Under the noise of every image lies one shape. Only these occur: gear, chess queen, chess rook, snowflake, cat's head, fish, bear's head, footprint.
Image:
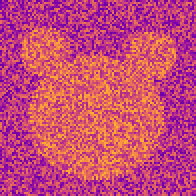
bear's head
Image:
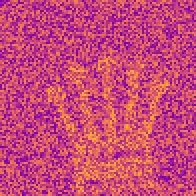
chess queen
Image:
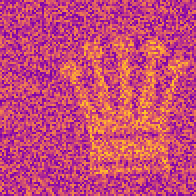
chess queen
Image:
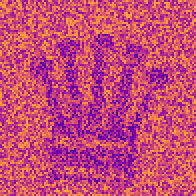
chess queen
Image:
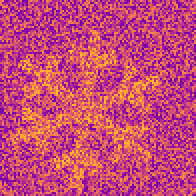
snowflake
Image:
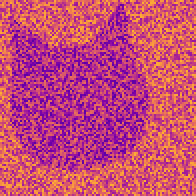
cat's head
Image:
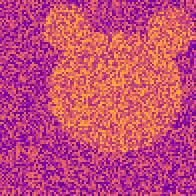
bear's head
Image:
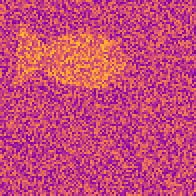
fish
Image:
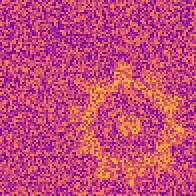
gear
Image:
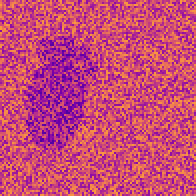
footprint
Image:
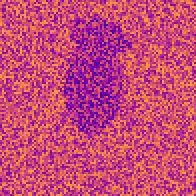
footprint
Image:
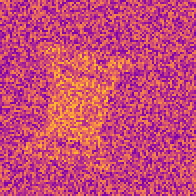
chess rook
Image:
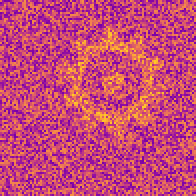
gear
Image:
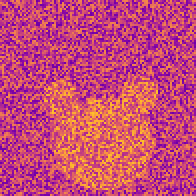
bear's head
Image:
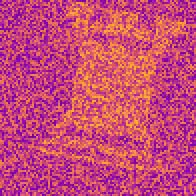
chess rook
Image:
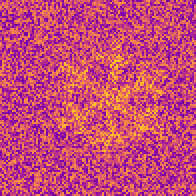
snowflake
